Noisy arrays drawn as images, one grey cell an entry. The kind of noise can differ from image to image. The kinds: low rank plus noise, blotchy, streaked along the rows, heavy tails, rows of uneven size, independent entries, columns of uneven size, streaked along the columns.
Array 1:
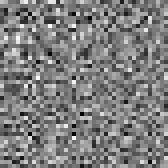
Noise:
low rank plus noise
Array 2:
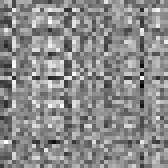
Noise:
low rank plus noise
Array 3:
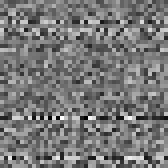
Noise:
rows of uneven size
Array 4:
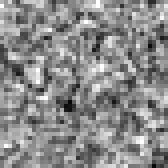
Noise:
blotchy
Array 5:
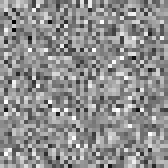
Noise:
low rank plus noise
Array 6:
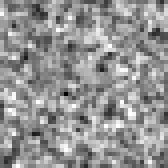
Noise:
blotchy
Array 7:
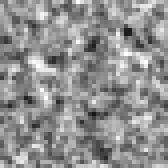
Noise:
blotchy
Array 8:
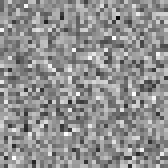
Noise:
independent entries
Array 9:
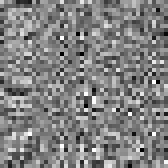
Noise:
low rank plus noise
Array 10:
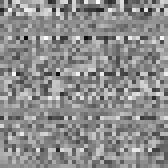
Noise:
rows of uneven size
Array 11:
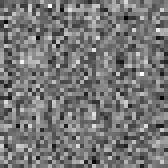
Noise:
low rank plus noise
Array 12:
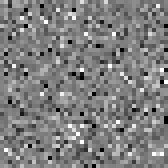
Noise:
heavy tails
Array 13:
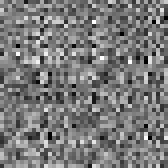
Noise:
low rank plus noise
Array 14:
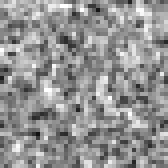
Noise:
blotchy
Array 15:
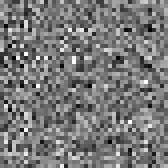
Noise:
low rank plus noise
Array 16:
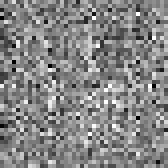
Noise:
low rank plus noise
